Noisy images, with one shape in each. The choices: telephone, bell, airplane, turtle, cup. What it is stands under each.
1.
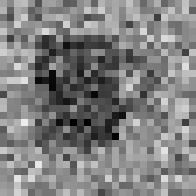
cup
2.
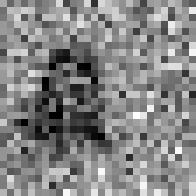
bell
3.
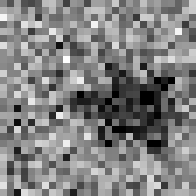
turtle
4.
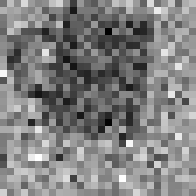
cup
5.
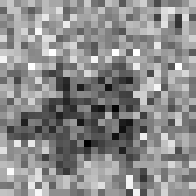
turtle
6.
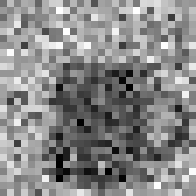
cup
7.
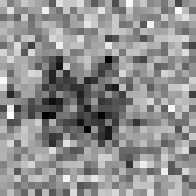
turtle
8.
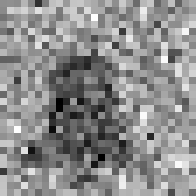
bell
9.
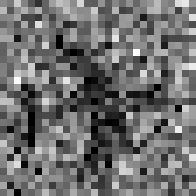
airplane
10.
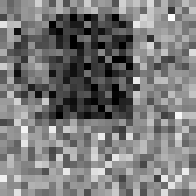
cup
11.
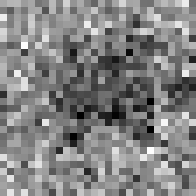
turtle
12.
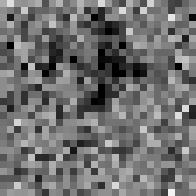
airplane
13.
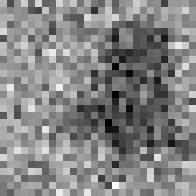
bell
